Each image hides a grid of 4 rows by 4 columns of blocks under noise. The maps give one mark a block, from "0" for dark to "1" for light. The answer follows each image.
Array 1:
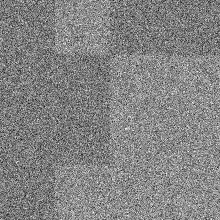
0 1 0 0
0 0 1 1
0 0 1 1
0 1 1 1
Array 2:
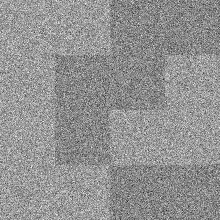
1 1 0 0
1 0 0 1
1 0 1 1
1 1 0 0
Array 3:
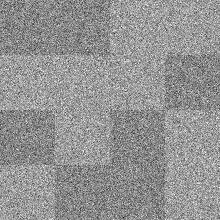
0 0 1 1
1 1 1 0
0 1 0 1
1 0 0 1
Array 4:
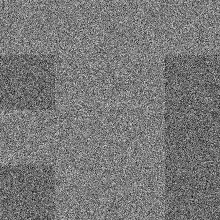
1 1 1 1
0 1 1 0
1 1 1 0
0 1 1 0
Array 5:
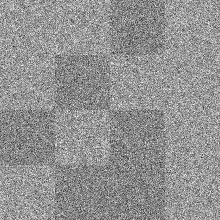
1 1 0 1
1 0 1 1
0 1 0 1
1 0 0 1
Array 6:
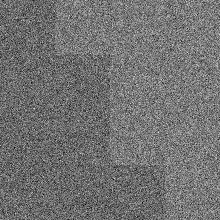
0 1 1 1
0 0 1 1
0 0 1 1
0 0 0 1
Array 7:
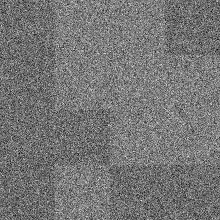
0 1 1 0
0 1 1 1
0 0 1 1
0 1 0 0
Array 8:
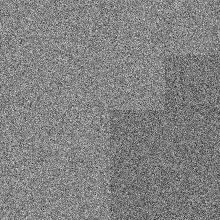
1 1 1 1
1 1 1 0
1 1 0 0
1 1 0 0
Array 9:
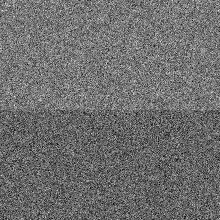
1 1 1 1
1 1 1 1
0 0 0 0
0 0 0 0
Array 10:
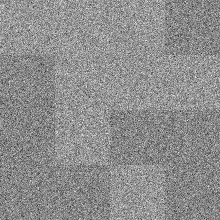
1 1 1 0
0 1 1 1
0 1 0 0
0 0 1 0
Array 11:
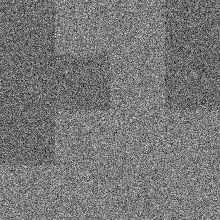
0 1 1 0
0 0 1 0
0 1 1 1
1 1 1 1
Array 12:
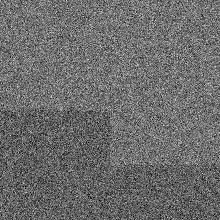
1 1 1 1
1 1 1 1
0 0 1 1
0 0 0 0
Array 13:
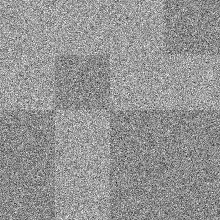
1 1 1 0
1 0 1 1
0 1 0 0
0 1 0 0
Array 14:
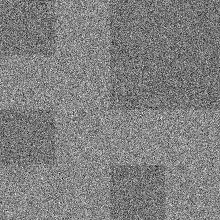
0 1 0 0
1 1 0 0
0 1 1 1
1 1 0 1
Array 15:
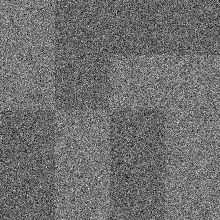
1 0 0 0
1 0 1 1
0 1 0 1
0 1 0 1
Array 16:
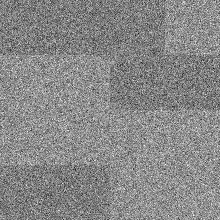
0 0 0 1
1 1 0 0
1 1 1 1
0 0 1 1
